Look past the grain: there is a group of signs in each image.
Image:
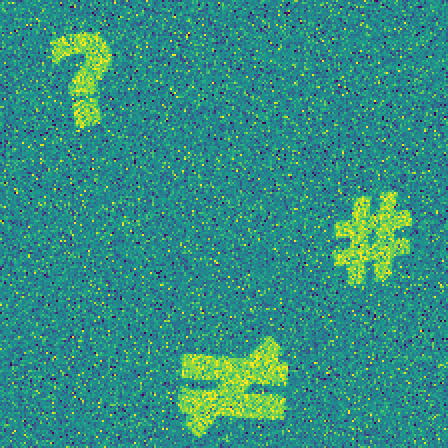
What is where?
top left: question mark; middle right: hash sign; bottom middle: not-equal sign
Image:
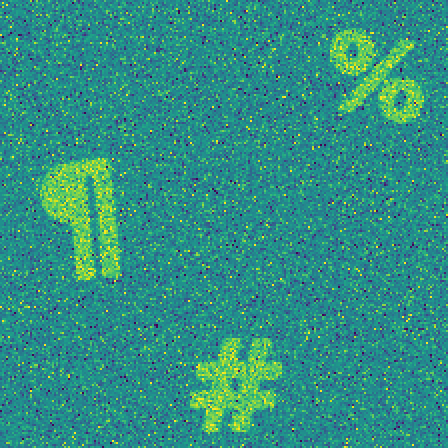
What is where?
top right: percent sign; middle left: pilcrow; bottom middle: hash sign
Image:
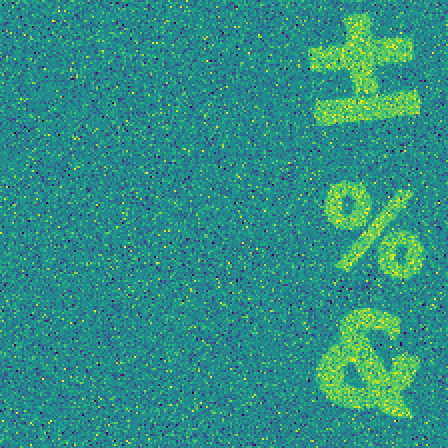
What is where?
top right: plus-minus sign; middle right: percent sign; bottom right: ampersand
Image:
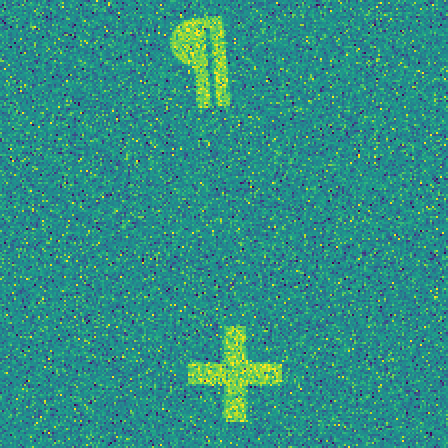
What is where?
top middle: pilcrow; bottom middle: plus sign
